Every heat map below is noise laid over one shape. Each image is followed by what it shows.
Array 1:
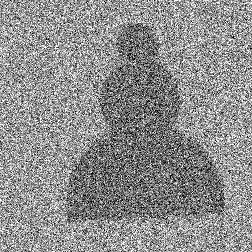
chess pawn
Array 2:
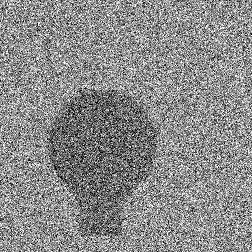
light bulb
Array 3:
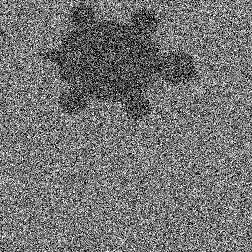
turtle
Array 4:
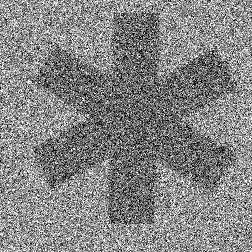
asterisk
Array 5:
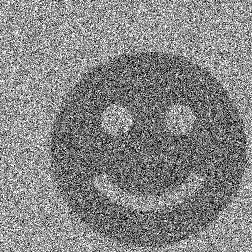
smiling face
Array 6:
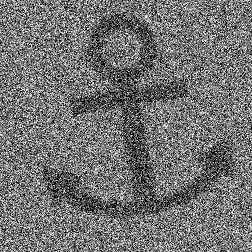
anchor
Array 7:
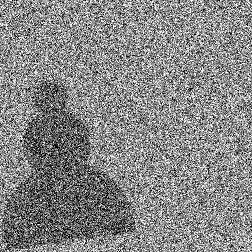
chess pawn
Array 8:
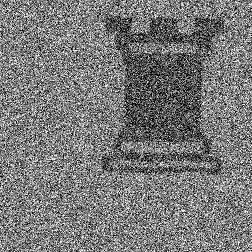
chess rook
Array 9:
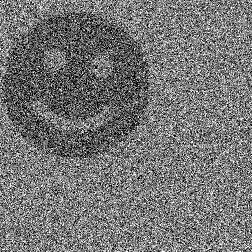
smiling face
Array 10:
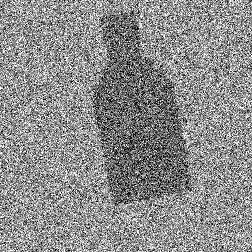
bottle
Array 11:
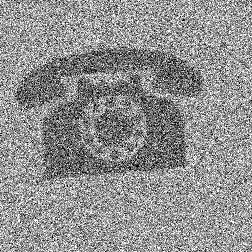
telephone
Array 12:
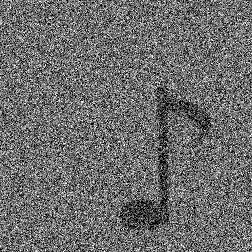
musical note
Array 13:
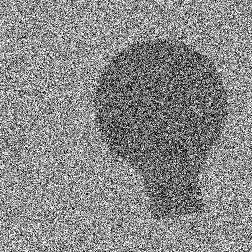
light bulb
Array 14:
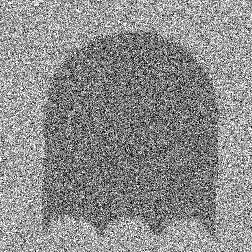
ghost
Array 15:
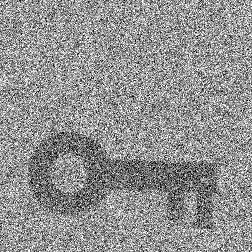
key
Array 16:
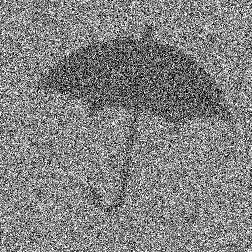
umbrella
